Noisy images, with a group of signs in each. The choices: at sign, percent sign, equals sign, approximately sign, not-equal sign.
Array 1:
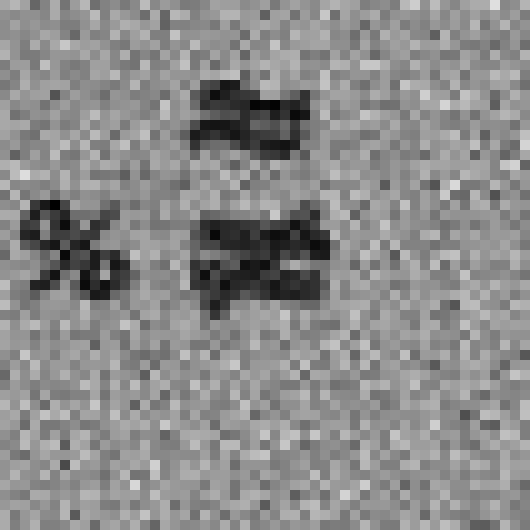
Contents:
top middle: approximately sign; middle left: percent sign; centre: not-equal sign
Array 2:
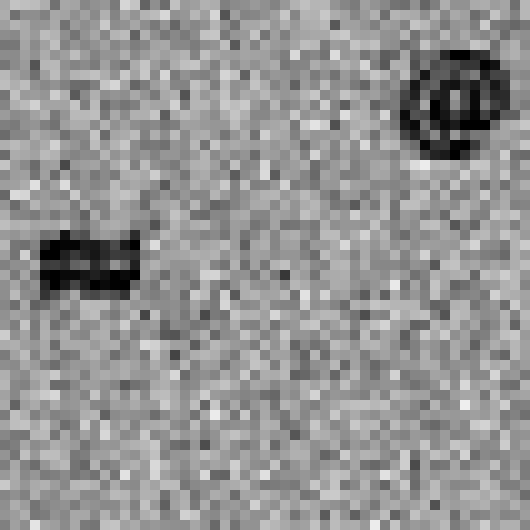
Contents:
top right: at sign; middle left: approximately sign
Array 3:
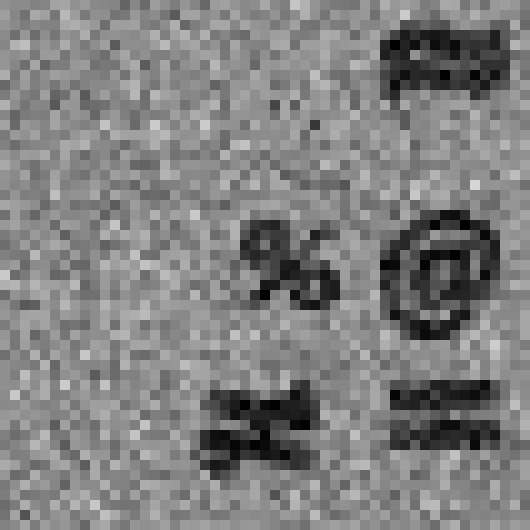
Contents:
top right: approximately sign; centre: percent sign; middle right: at sign; bottom middle: not-equal sign; bottom right: equals sign
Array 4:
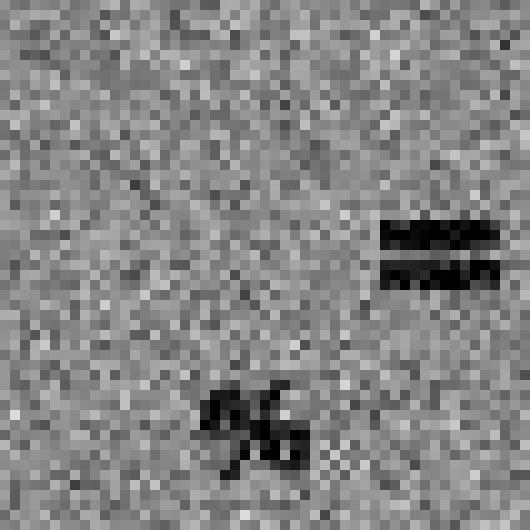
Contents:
middle right: equals sign; bottom middle: percent sign
